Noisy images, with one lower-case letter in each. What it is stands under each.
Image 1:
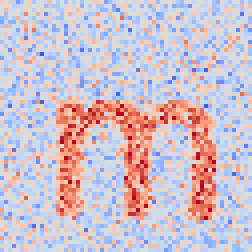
red m
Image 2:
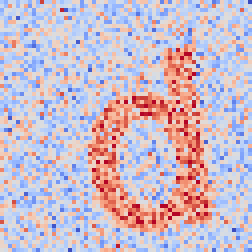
red d
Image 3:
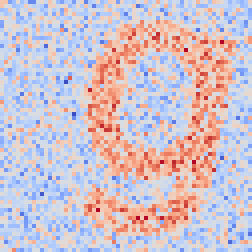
red g
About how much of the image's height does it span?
nearly all
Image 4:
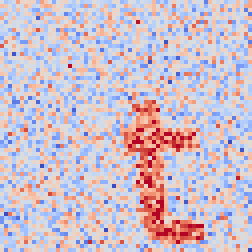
red t
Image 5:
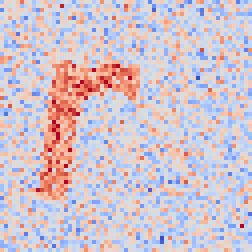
red r
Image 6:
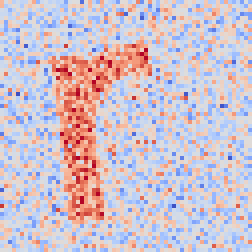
red r
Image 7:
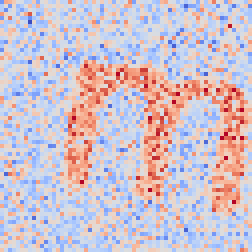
red m
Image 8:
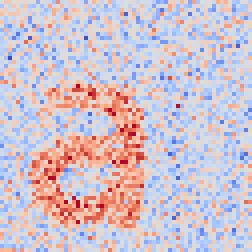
red a
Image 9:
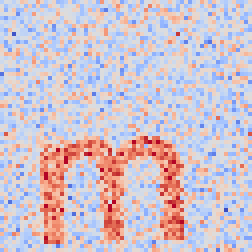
red m
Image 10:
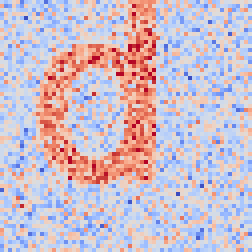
red d
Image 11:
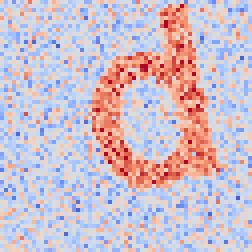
red d
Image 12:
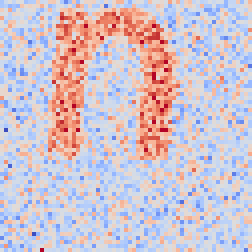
red n
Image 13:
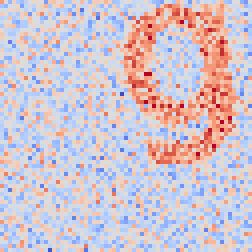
red g
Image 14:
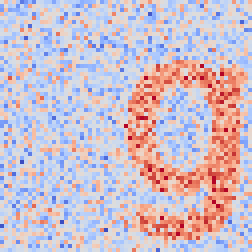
red g
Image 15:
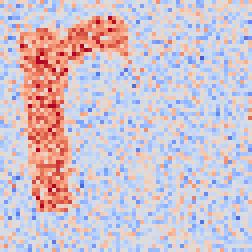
red r
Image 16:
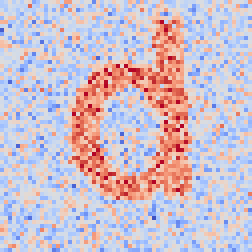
red d
